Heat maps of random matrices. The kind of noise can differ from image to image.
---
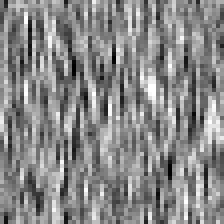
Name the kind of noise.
streaked along the columns
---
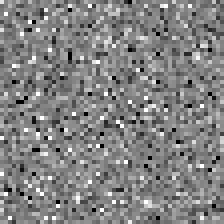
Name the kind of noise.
heavy tails
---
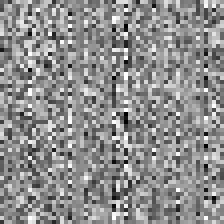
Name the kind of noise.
columns of uneven size
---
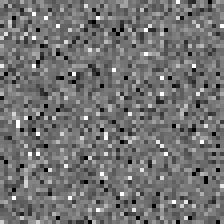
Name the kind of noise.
heavy tails
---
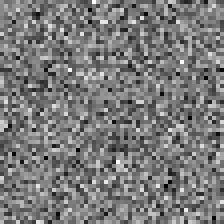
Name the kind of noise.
independent entries
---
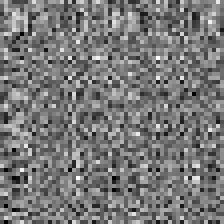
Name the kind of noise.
low rank plus noise
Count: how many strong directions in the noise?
two
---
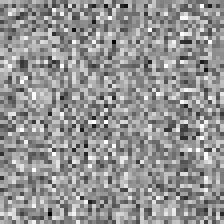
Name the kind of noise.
low rank plus noise
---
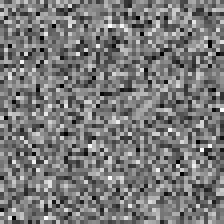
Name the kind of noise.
independent entries
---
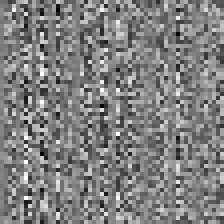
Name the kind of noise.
columns of uneven size
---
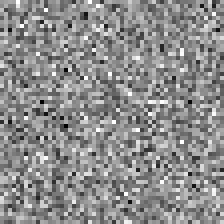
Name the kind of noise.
independent entries
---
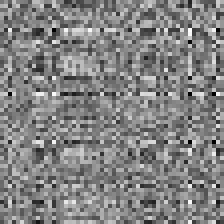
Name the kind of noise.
low rank plus noise
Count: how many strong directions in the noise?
one
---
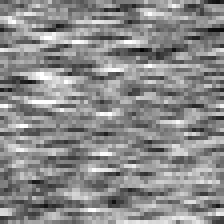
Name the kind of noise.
streaked along the rows
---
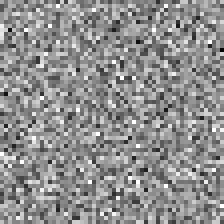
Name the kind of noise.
independent entries
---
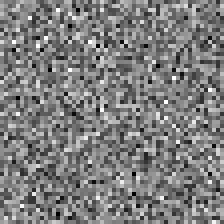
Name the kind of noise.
independent entries
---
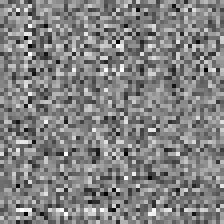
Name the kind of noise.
low rank plus noise
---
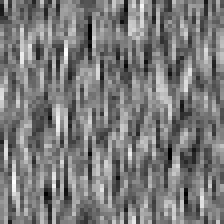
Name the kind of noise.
streaked along the columns
